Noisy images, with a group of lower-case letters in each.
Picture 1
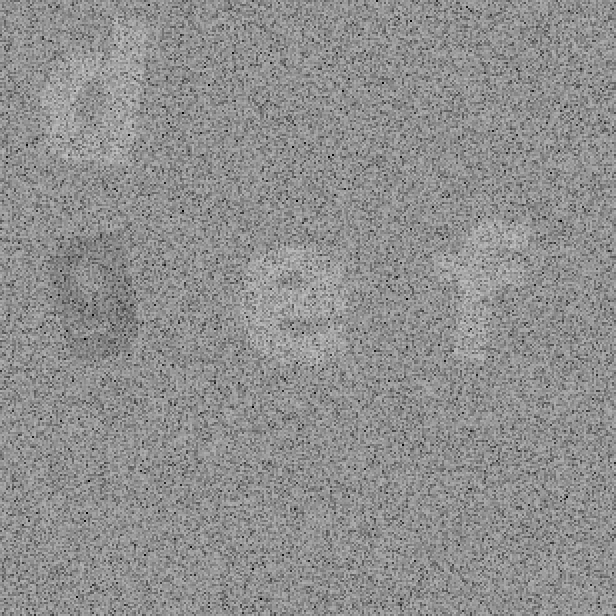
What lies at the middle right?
f
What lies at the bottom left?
nothing
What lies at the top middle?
nothing
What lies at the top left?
d
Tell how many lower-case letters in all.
4
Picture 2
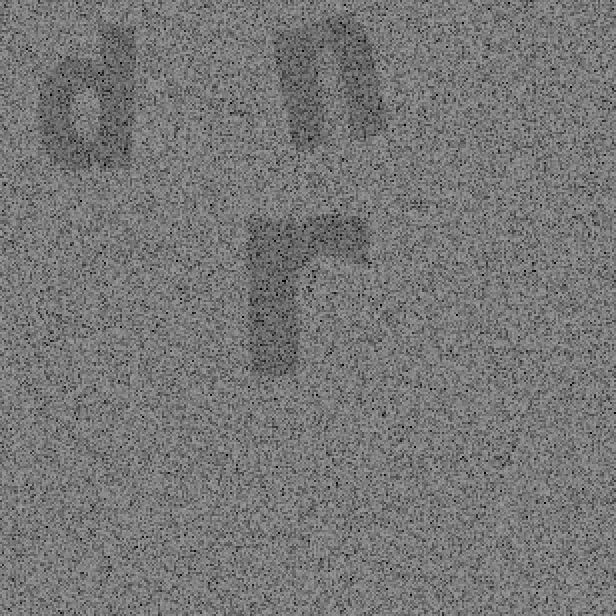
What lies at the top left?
d
